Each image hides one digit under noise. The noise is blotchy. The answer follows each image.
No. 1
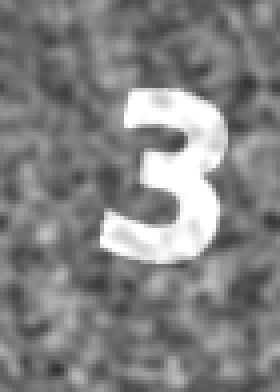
3
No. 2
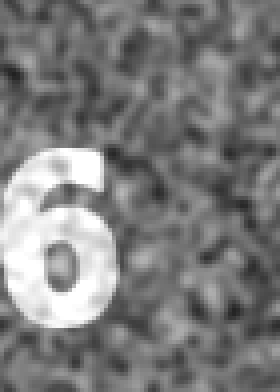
6
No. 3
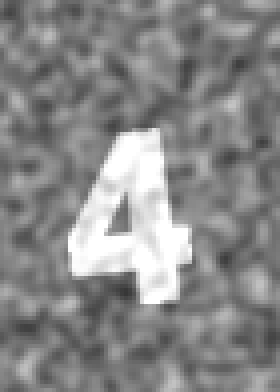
4
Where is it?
centre
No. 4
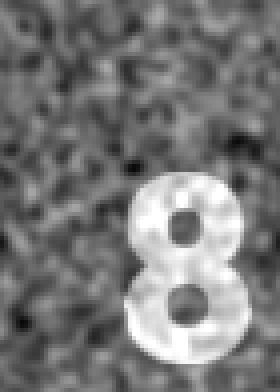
8
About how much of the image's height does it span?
half
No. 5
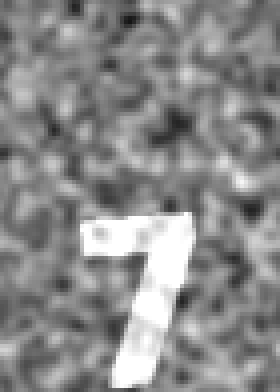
7
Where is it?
bottom middle
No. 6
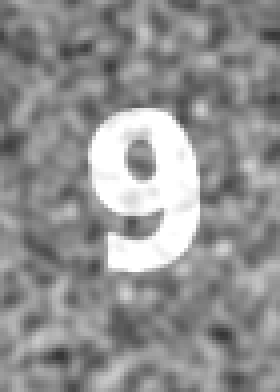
9
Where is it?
centre
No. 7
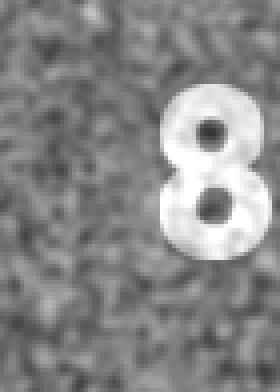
8
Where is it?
middle right
